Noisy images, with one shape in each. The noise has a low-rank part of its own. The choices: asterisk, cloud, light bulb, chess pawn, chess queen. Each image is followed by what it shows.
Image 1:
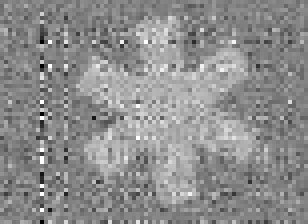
asterisk
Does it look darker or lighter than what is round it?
lighter
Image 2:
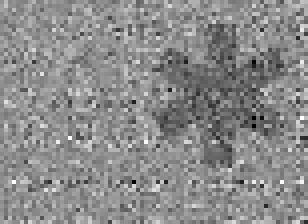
asterisk
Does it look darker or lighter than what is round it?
darker
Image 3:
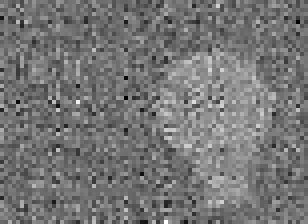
light bulb
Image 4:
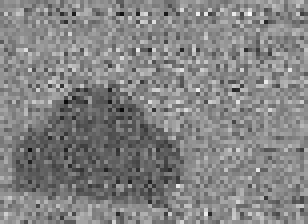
cloud
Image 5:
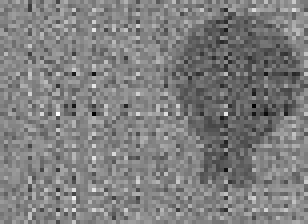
light bulb
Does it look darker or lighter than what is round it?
darker
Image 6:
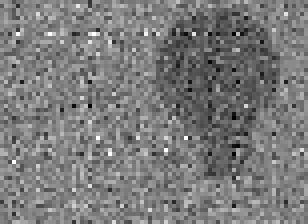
light bulb
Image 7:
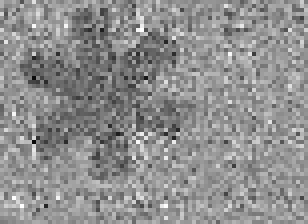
asterisk
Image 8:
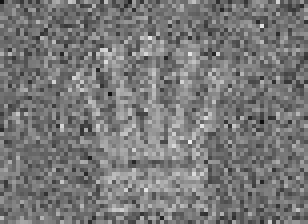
chess queen
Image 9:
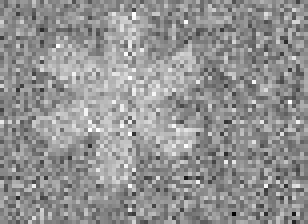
asterisk
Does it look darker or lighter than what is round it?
lighter
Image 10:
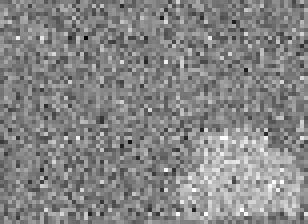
cloud
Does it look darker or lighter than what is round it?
lighter
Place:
bottom right
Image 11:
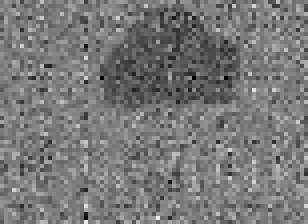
cloud
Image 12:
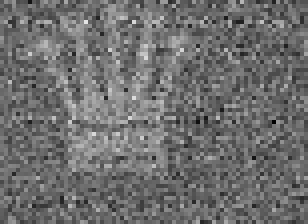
chess queen
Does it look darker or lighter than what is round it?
lighter
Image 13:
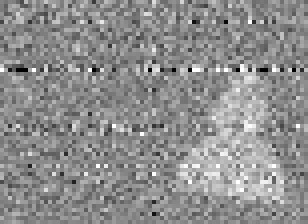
chess pawn
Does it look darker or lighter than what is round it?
lighter
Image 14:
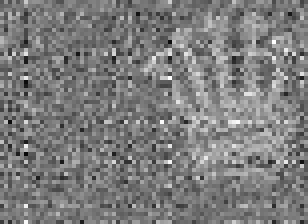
chess queen
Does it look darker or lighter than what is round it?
lighter
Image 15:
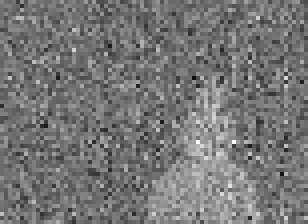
chess pawn
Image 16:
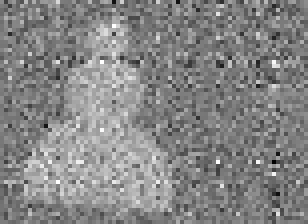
chess pawn
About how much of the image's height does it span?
nearly all
